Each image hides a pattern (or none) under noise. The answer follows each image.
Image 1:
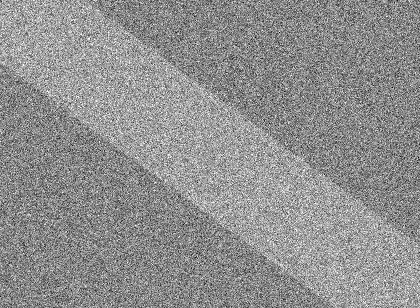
a diagonal band
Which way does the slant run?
top left to bottom right
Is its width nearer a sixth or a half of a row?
a half
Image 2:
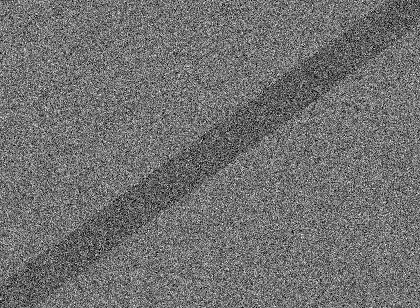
a diagonal band
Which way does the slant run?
bottom left to top right
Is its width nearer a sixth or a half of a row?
a sixth
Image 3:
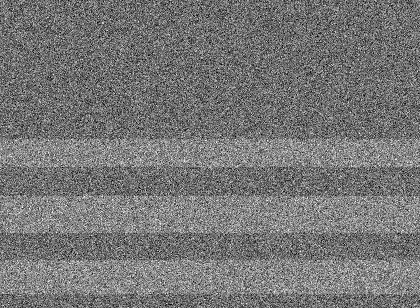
bands of rows
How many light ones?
3
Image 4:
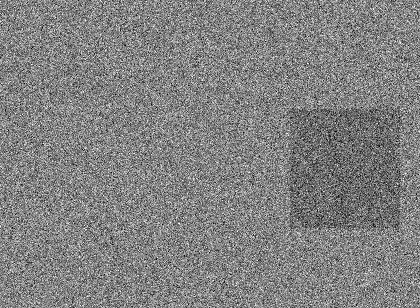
one block
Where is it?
middle right
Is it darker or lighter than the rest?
darker
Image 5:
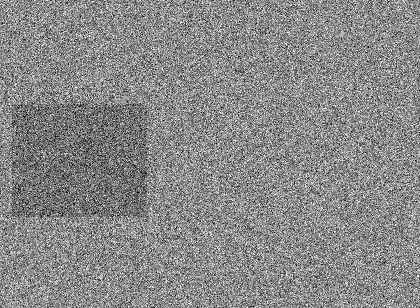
one block
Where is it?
middle left
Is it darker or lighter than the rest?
darker
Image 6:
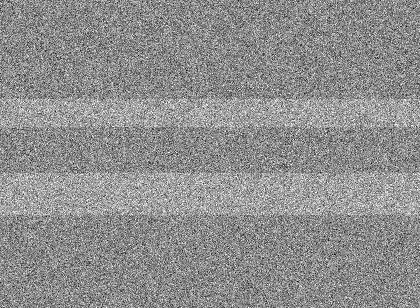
bands of rows
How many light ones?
2
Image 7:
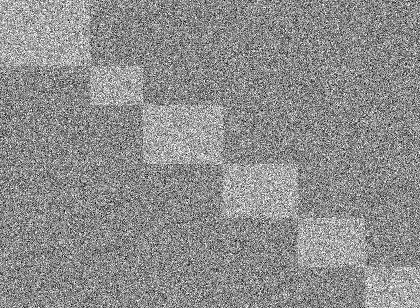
blocks along the diagonal
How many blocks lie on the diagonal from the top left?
6
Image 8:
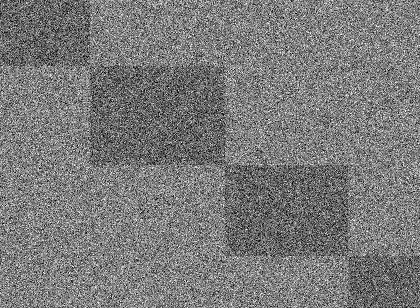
blocks along the diagonal
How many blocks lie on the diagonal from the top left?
4
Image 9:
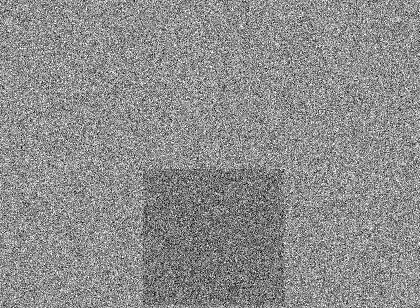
one block
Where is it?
bottom middle
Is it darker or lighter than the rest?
darker
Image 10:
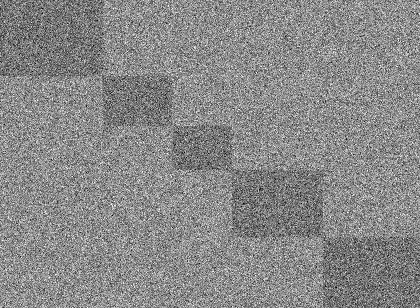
blocks along the diagonal
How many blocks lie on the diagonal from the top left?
5
